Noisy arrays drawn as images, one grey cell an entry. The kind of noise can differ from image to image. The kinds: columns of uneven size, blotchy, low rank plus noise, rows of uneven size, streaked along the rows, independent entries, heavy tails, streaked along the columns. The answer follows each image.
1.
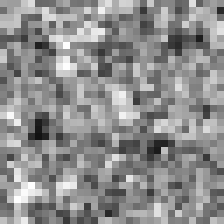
blotchy
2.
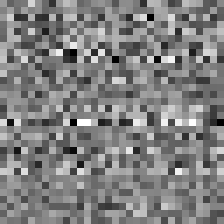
rows of uneven size
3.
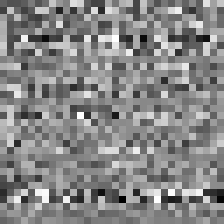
rows of uneven size
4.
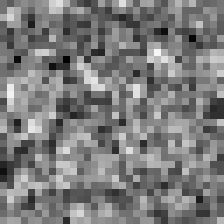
blotchy
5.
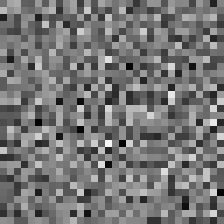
low rank plus noise
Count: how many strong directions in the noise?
one
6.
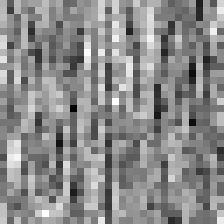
streaked along the columns
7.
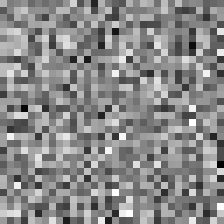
low rank plus noise
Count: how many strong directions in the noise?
two
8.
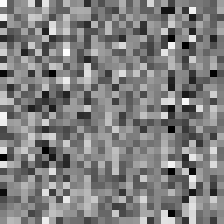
columns of uneven size
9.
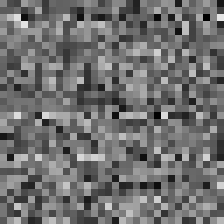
low rank plus noise
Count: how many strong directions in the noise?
three or four
